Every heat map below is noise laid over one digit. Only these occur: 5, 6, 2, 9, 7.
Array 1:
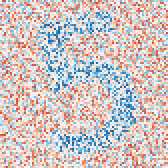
5
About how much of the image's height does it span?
nearly all
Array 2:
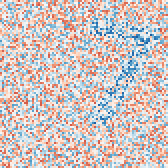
7
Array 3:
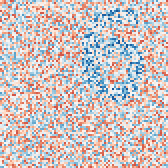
6
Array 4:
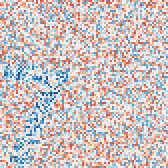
7
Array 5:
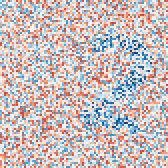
2
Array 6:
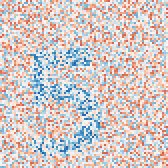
5
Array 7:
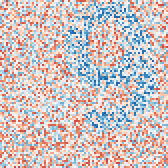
9
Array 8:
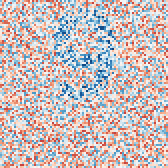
9
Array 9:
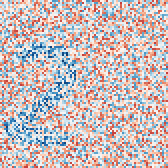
2
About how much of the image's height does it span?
two thirds
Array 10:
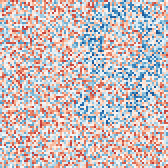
9
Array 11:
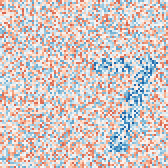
7
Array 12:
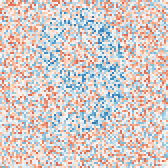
9
